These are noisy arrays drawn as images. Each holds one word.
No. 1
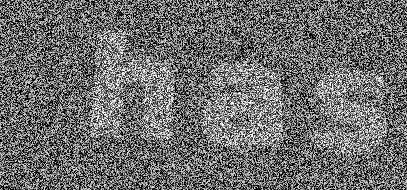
has
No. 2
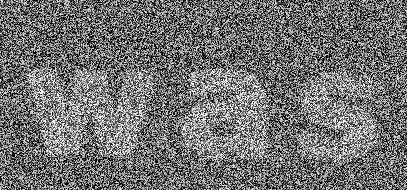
was
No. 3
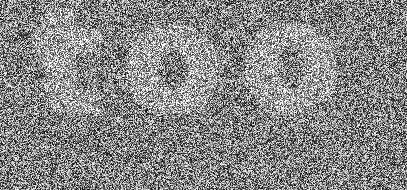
too
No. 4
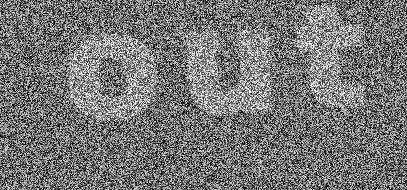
out
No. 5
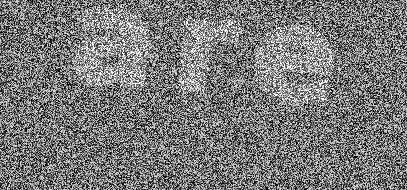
are
